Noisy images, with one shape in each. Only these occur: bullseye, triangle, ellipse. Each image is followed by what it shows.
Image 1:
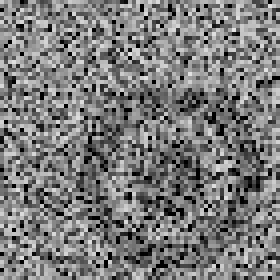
bullseye
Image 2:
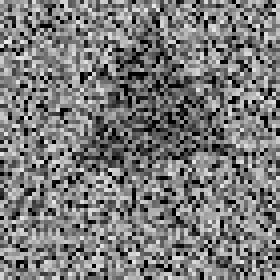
triangle
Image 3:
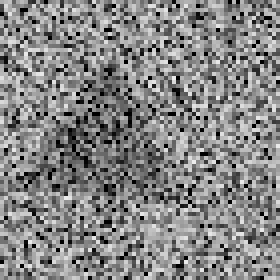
triangle
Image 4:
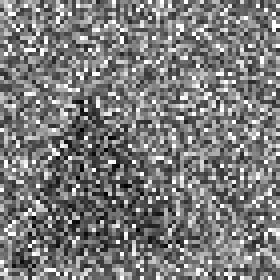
triangle
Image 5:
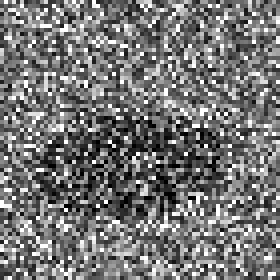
ellipse
